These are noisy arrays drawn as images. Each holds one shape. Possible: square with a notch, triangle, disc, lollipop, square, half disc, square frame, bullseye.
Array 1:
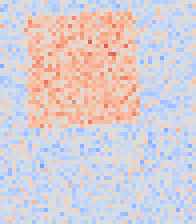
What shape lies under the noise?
square
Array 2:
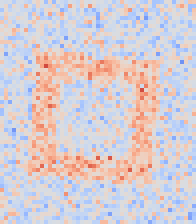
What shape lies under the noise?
square frame
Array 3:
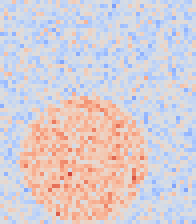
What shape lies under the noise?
disc
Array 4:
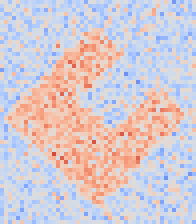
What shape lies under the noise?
square with a notch
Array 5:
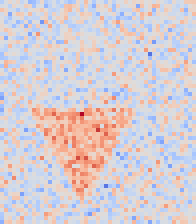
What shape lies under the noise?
triangle
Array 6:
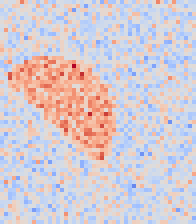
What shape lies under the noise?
half disc
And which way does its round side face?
up and right
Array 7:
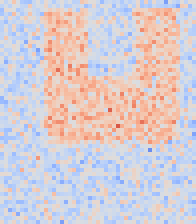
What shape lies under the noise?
square with a notch
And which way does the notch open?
up
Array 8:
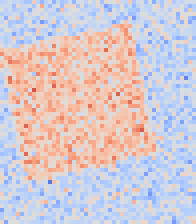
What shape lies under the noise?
square
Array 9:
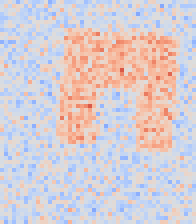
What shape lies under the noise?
square with a notch
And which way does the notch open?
down
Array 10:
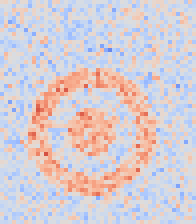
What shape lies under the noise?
bullseye
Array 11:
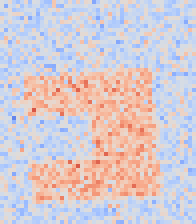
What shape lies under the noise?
square with a notch
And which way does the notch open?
left
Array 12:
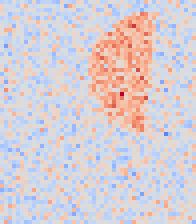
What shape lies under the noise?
half disc
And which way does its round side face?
left
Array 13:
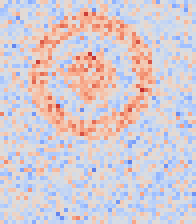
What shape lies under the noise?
bullseye
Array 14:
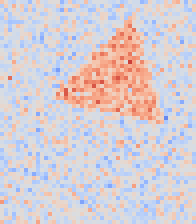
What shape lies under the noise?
triangle
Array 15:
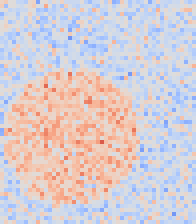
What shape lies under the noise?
disc
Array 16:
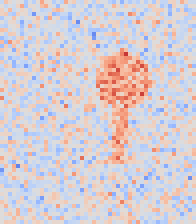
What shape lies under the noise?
lollipop
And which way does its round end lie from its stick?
up
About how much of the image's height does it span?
half
